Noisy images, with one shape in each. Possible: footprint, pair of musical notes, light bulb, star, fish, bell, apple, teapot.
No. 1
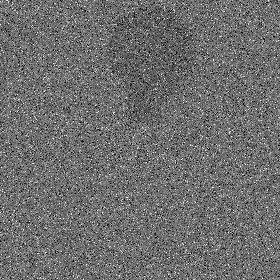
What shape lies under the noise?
light bulb
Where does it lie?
top middle
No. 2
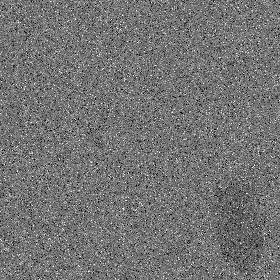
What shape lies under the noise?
footprint
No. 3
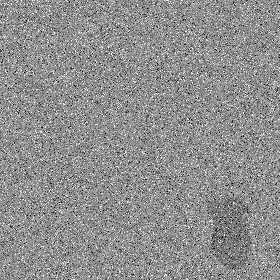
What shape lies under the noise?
footprint
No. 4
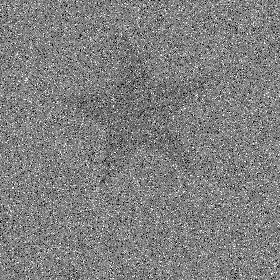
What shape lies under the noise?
star
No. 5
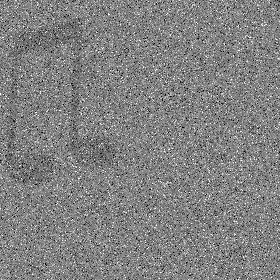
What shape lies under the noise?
pair of musical notes
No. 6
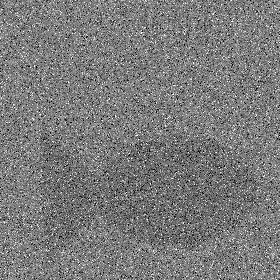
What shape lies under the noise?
fish
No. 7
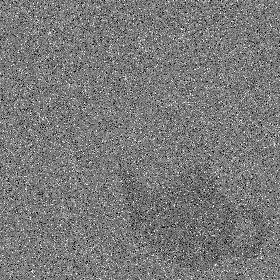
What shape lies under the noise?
teapot
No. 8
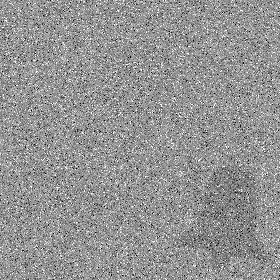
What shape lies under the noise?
bell
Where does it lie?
bottom right
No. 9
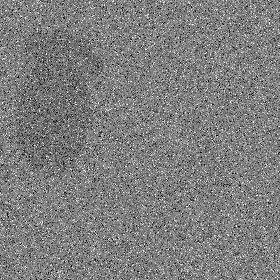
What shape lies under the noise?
footprint
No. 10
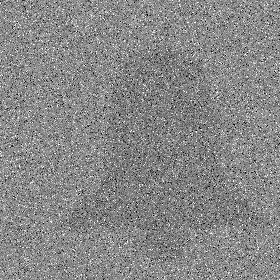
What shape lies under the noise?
bell
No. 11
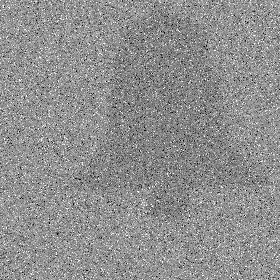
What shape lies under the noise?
bell
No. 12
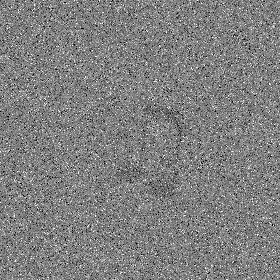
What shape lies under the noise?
pair of musical notes
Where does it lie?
centre
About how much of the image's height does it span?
a third
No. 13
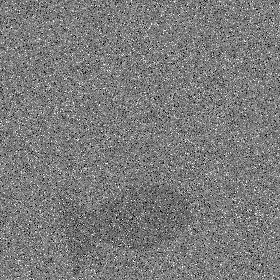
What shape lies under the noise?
fish
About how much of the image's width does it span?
half
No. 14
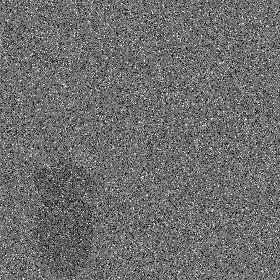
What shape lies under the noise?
footprint
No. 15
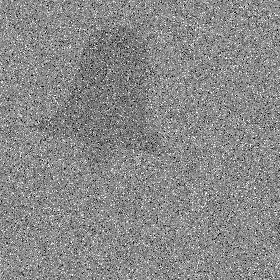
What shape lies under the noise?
bell
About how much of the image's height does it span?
half
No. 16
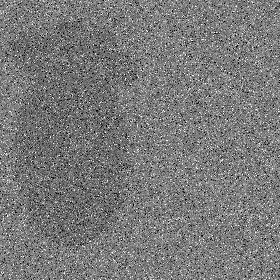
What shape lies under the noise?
footprint
